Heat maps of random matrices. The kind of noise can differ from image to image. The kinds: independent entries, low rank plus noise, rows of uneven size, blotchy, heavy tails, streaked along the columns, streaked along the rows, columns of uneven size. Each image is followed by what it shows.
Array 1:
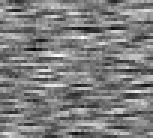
streaked along the rows
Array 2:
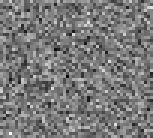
independent entries
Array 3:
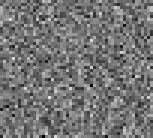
low rank plus noise
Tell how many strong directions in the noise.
five to eight
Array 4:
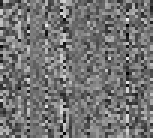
columns of uneven size
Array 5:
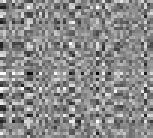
low rank plus noise
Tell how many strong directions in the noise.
one
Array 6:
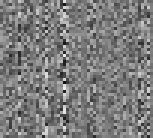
columns of uneven size
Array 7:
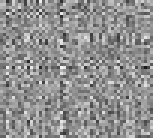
low rank plus noise
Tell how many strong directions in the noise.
two
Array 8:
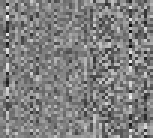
columns of uneven size
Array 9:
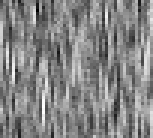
streaked along the columns
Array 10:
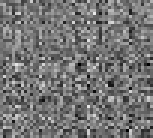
low rank plus noise
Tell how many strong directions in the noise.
three or four
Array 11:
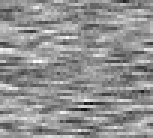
streaked along the rows
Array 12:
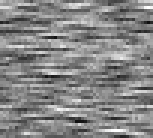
streaked along the rows
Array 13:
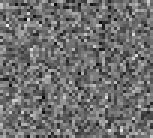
independent entries
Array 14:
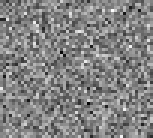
independent entries
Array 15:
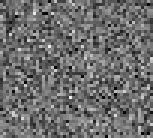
independent entries
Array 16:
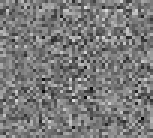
low rank plus noise
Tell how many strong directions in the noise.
five to eight
